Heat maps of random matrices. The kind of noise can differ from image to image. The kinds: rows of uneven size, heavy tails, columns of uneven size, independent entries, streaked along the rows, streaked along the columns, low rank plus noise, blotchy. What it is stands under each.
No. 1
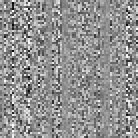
columns of uneven size
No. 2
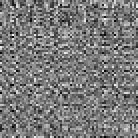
low rank plus noise
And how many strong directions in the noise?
three or four
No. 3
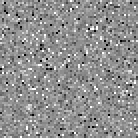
heavy tails
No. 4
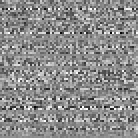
rows of uneven size
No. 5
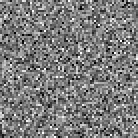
independent entries
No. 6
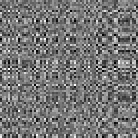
low rank plus noise
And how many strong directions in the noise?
one
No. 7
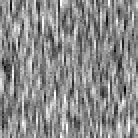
streaked along the columns
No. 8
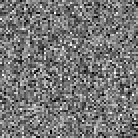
independent entries
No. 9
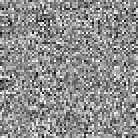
low rank plus noise
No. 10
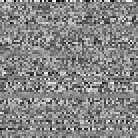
rows of uneven size
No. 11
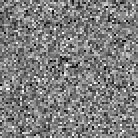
independent entries
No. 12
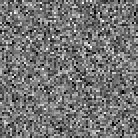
independent entries
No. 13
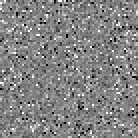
heavy tails
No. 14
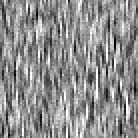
streaked along the columns
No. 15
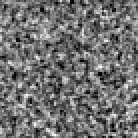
blotchy
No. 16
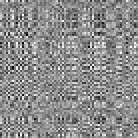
low rank plus noise
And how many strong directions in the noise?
one
